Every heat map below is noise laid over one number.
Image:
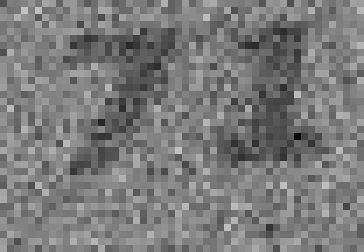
71
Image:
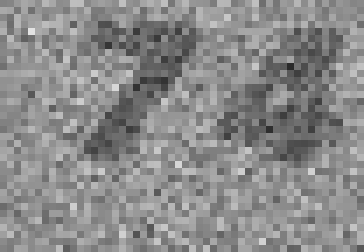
74
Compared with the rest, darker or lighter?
darker
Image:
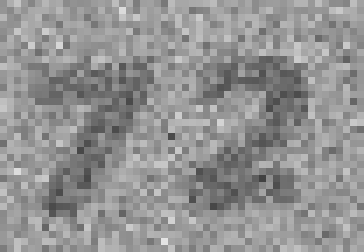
72
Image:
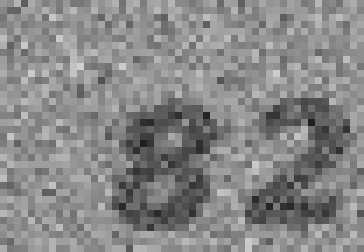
82
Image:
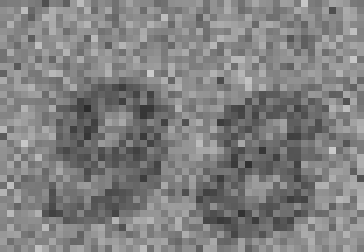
98
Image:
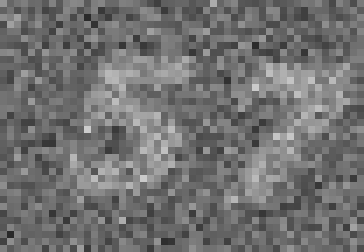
57
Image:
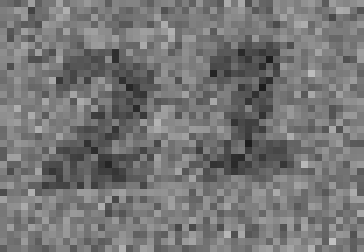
21
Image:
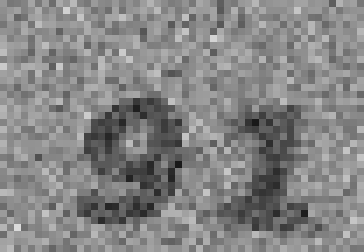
91
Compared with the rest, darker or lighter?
darker
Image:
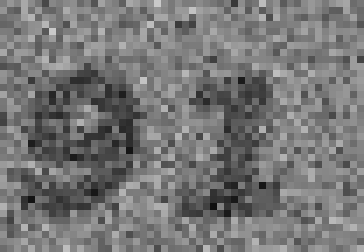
91
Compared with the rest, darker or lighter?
darker
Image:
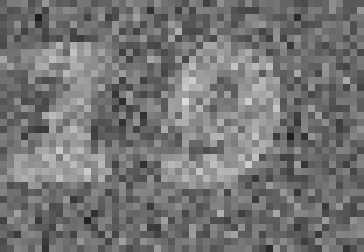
19
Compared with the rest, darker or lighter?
lighter
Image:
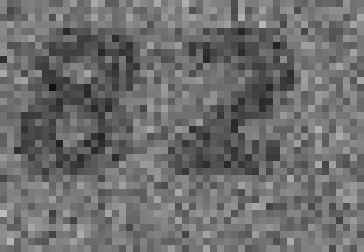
82
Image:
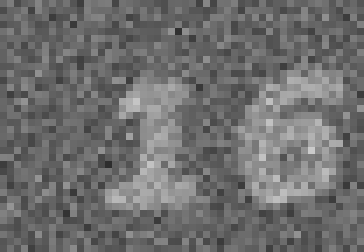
16
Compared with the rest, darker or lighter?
lighter
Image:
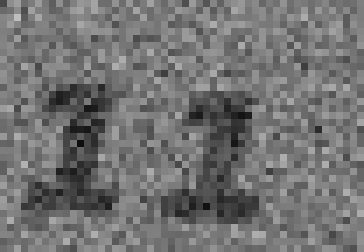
11
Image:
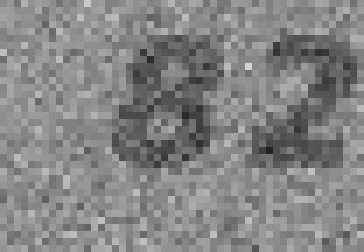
82
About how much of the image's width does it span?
two thirds
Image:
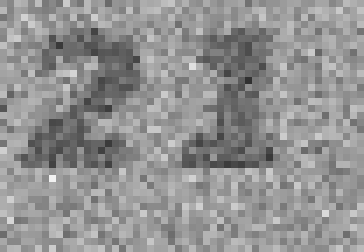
21
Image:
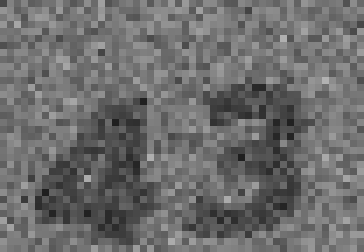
43
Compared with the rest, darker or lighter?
darker
